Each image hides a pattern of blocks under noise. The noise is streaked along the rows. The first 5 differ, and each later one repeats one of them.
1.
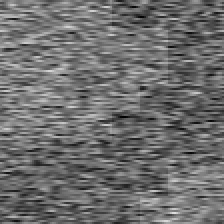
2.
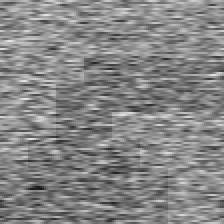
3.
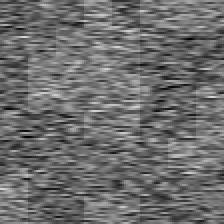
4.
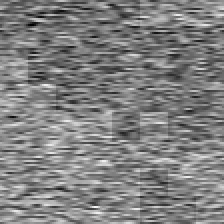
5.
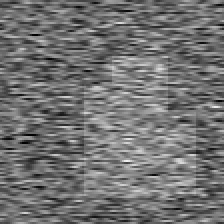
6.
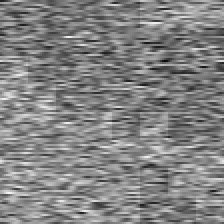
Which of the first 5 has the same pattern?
4
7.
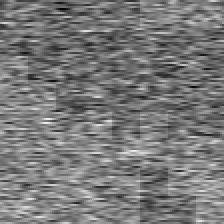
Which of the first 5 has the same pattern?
4
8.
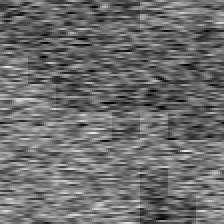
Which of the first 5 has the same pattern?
4
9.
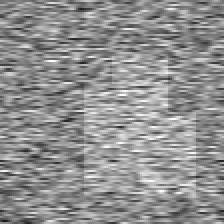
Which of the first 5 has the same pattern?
5
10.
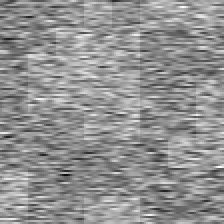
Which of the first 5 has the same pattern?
3
